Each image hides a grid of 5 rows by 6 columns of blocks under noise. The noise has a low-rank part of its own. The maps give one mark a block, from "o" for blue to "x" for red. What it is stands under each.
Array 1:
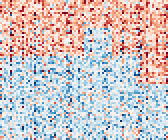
x x x x x x
x x x o x x
o o o o o x
o o o o o o
o o o o o o
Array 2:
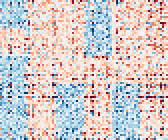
o x x o x x
x x x o x x
o x x x x x
o x o x o x
o x o x o x
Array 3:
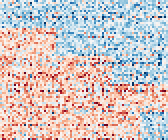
o o o o o o
x x o o o o
x x x x o o
x x x x x x
x x x x x o
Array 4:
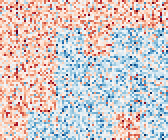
x x x x x x
x x o x o o
x x o o o o
x x o o o o
x o o o x o
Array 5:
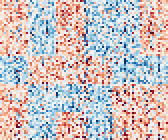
x o x o o x
x o x o o x
o x x x o o
x o o o x x
x o x o x x
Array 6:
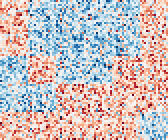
x o o o o x
x o o o o x
o x o o x x
o o x x x x
x x x x x o
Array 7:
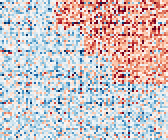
o o x x x x
o o o x x x
o o o o x x
o o o o o o
o o o o o o
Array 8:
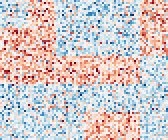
o x o o o x
x x o o o x
x x x x x o
o o o o o o
o o o x x o
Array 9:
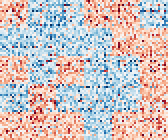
x o o x x o
o o o o x x
x o x o o x
o x o o o x
x x x o x x
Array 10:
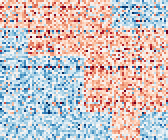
x x x x o o
o x x x x x
o o o x x x
o o o x x x
o o o o x o
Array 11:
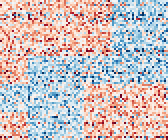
x x x x o o
x x x x o o
x o o o o o
o o o x x x
x o o x x x
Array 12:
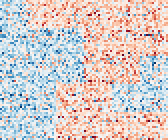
o x x x x x
o o o x x x
o o o x x o
o o x x o o
o o x x x x
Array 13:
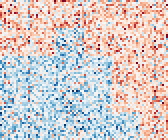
x x x x x x
x x o x x x
o o o o x x
o o o o x x
o o o o o x
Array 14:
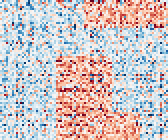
o o o x x x
o o o o o o
o o x x o o
o o x x o o
o o x x x o
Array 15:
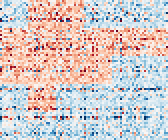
o x x o o o
x x x x x x
x x x x o o
o x o o o o
o o o o o o
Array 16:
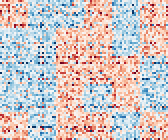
x o o x o x
o o x x o x
o o x x x o
o o x o x o
x o x x o x
